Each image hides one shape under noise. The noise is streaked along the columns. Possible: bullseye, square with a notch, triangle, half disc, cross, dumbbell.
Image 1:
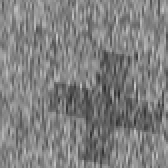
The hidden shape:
cross
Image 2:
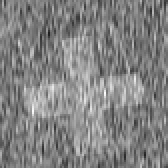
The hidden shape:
cross
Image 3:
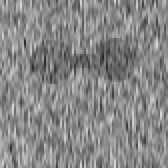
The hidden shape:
dumbbell
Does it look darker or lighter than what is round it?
darker
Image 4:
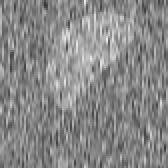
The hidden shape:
half disc
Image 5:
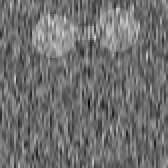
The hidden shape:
dumbbell
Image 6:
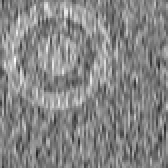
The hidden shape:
bullseye
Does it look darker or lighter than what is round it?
lighter
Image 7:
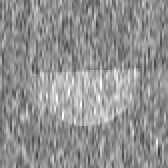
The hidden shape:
half disc
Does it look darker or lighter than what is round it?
lighter
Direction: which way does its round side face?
down
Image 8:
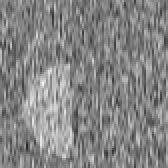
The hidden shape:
half disc
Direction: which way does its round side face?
left
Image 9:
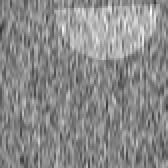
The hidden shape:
half disc
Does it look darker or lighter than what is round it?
lighter
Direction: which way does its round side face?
down
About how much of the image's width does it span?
two thirds
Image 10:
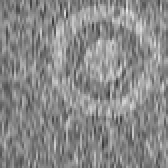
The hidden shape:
bullseye
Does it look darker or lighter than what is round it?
lighter
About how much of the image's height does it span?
two thirds
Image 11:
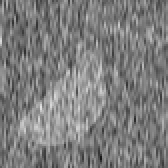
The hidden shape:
half disc
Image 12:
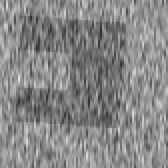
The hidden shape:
square with a notch
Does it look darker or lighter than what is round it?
darker
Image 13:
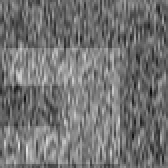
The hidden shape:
square with a notch
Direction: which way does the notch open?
left
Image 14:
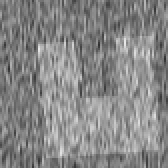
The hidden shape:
square with a notch
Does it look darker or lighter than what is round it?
lighter
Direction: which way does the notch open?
up
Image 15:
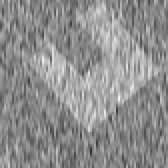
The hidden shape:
square with a notch
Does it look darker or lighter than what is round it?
lighter
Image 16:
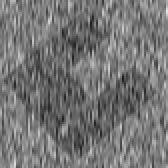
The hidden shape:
square with a notch
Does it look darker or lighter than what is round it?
darker
